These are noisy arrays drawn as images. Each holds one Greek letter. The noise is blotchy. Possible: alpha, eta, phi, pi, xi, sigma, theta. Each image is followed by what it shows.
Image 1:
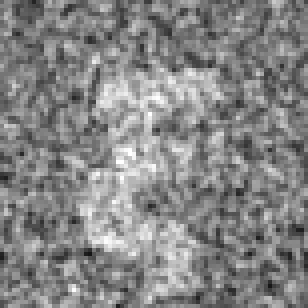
light xi
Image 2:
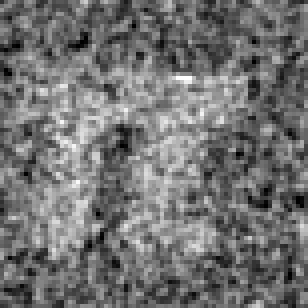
light pi
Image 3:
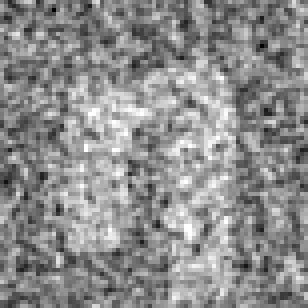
light eta
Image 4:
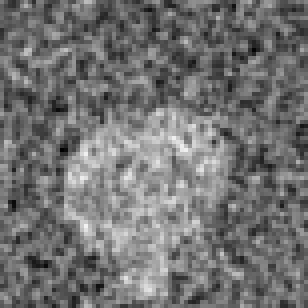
light phi
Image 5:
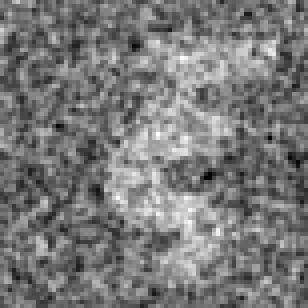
light xi
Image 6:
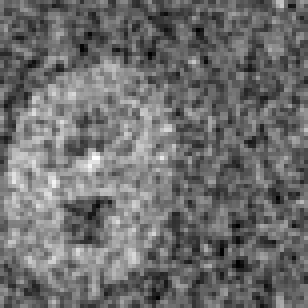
light theta
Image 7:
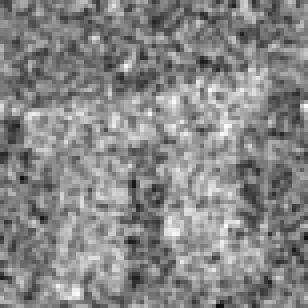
light pi
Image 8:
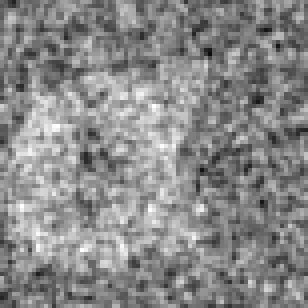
light alpha
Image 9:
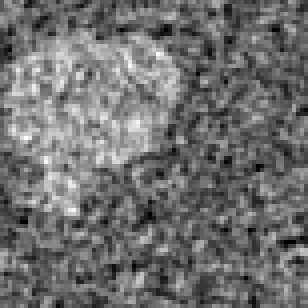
light phi
